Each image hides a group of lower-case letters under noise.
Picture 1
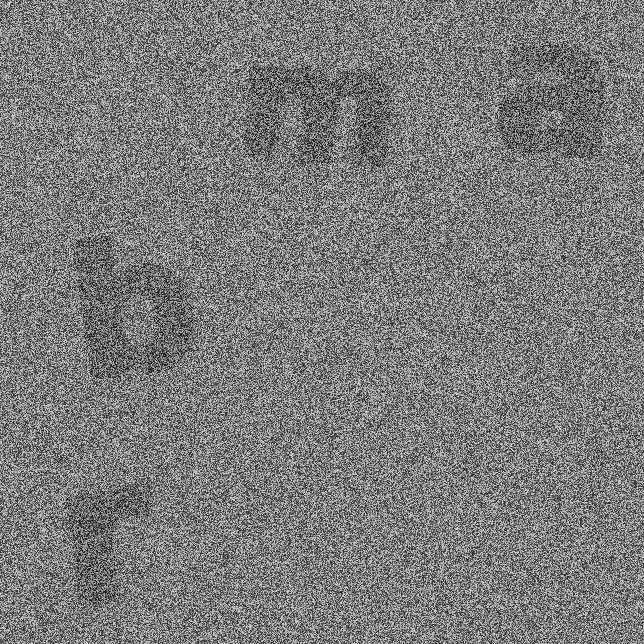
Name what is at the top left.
nothing
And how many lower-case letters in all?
4
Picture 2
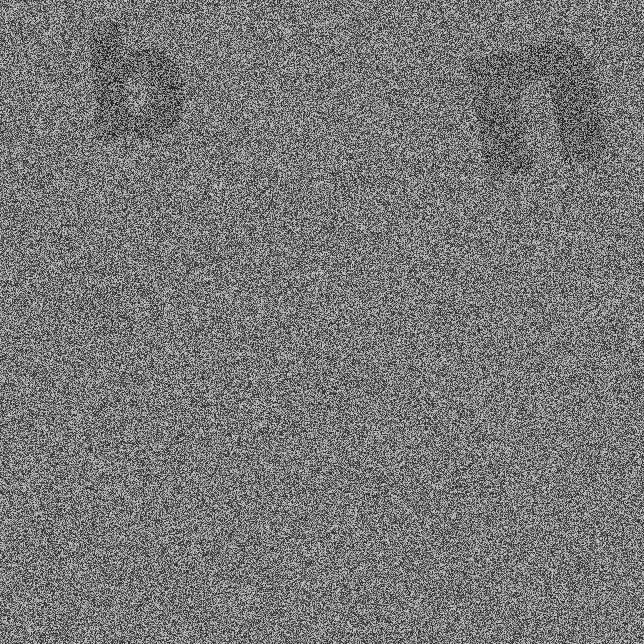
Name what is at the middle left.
nothing
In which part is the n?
top right
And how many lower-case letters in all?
2
